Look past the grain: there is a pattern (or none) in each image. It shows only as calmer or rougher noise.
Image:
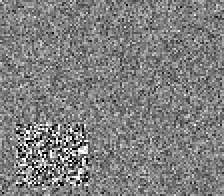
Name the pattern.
one block
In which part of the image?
bottom left
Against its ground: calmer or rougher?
rougher
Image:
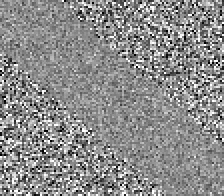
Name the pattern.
a diagonal band
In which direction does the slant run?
top left to bottom right
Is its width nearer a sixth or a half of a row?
a half
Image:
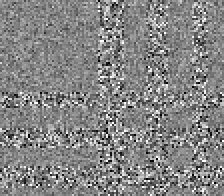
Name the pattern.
bands of rows crossing bands of columns
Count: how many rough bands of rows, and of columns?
3 and 3
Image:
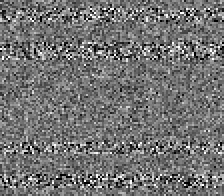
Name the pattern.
bands of rows
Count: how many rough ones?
4
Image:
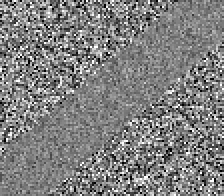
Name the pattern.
a diagonal band
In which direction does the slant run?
bottom left to top right
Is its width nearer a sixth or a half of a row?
a half
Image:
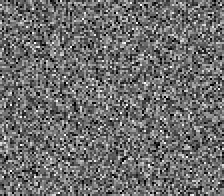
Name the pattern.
only noise
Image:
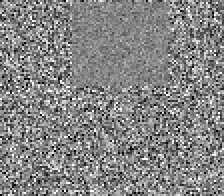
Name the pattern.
one block
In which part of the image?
top middle
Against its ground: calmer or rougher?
calmer
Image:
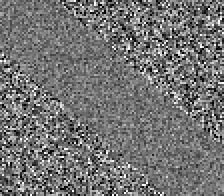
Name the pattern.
a diagonal band
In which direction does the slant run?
top left to bottom right
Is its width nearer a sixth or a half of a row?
a half
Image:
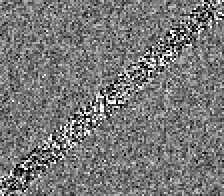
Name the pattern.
a diagonal band
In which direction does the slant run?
bottom left to top right
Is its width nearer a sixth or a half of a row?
a sixth
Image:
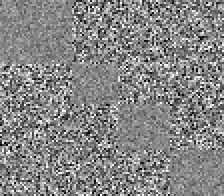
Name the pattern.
blocks along the diagonal
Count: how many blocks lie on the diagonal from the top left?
4
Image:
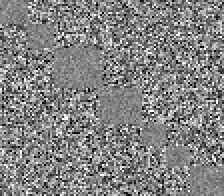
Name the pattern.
blocks along the diagonal
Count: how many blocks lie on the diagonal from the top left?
7
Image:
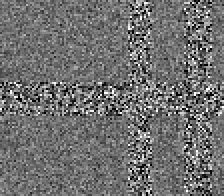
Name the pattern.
bands of rows crossing bands of columns
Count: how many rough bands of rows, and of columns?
1 and 2
